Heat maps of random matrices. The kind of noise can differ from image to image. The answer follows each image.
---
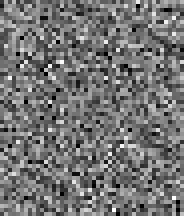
independent entries
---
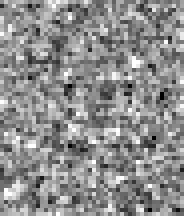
blotchy
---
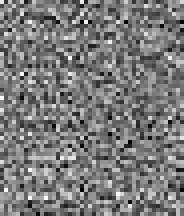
low rank plus noise
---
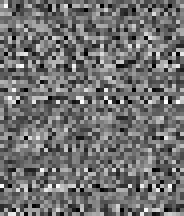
rows of uneven size
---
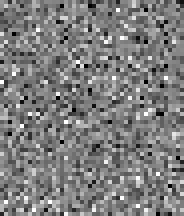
heavy tails
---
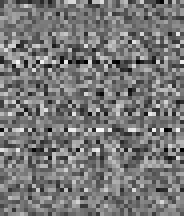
rows of uneven size
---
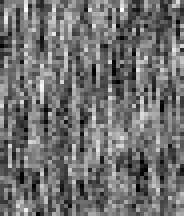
streaked along the columns
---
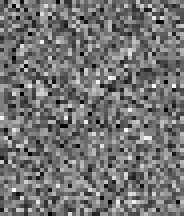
independent entries
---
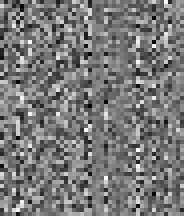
columns of uneven size
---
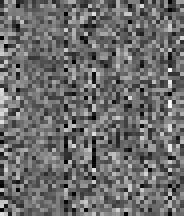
columns of uneven size
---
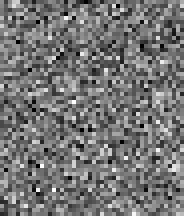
independent entries
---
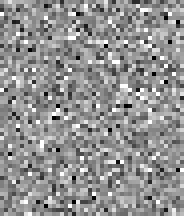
heavy tails
